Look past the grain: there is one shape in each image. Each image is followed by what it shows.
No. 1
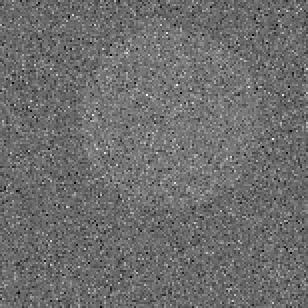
disc
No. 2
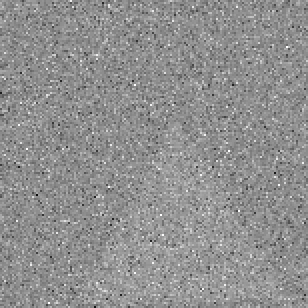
triangle
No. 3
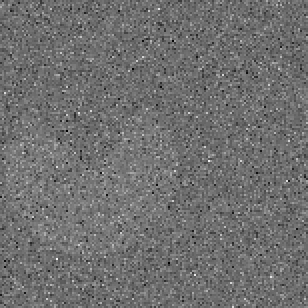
disc with a wedge cut out
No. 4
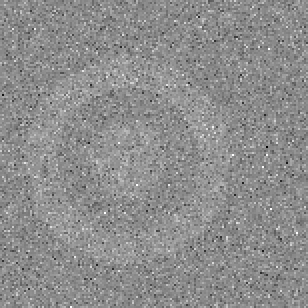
bullseye
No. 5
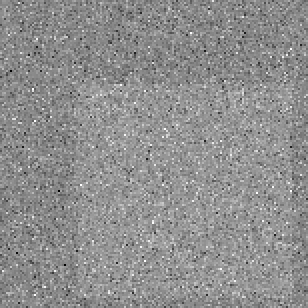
square
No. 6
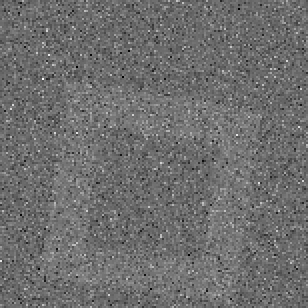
square frame
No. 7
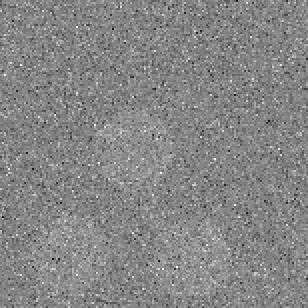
three dots
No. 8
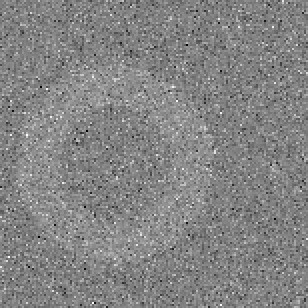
ring
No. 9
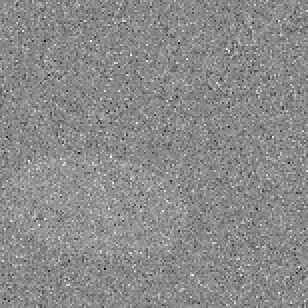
ellipse
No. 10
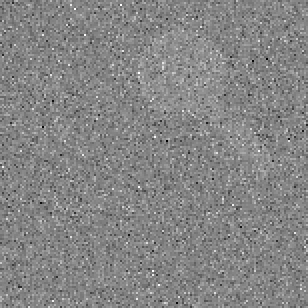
lollipop
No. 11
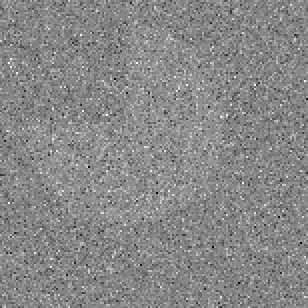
disc with a wedge cut out
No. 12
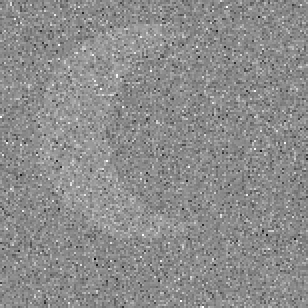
crescent
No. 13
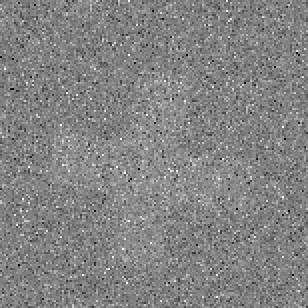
cross
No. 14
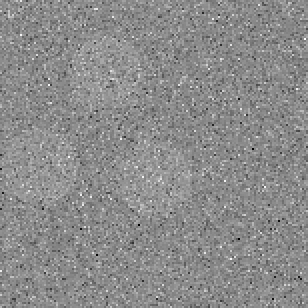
three dots
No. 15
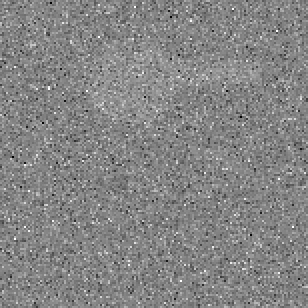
lollipop
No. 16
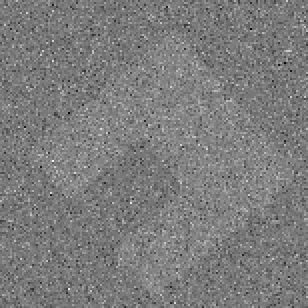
square with a notch
